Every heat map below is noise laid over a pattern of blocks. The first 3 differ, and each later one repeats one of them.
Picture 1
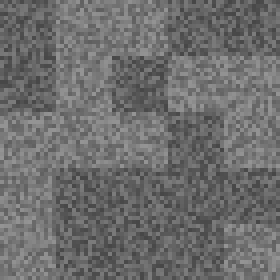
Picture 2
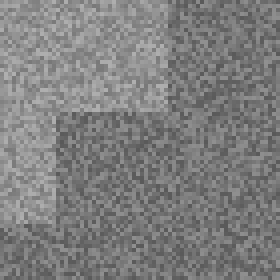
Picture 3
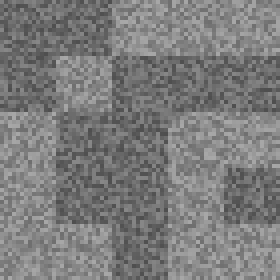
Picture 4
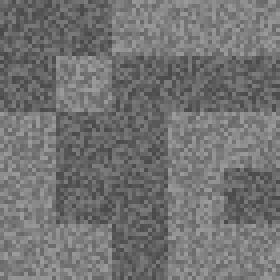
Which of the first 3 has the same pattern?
3
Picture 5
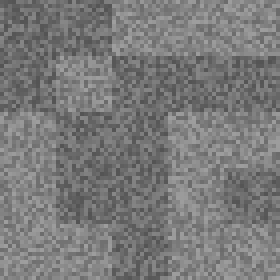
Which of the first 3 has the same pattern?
3
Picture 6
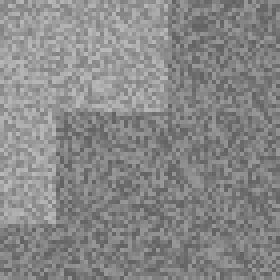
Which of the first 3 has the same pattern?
2
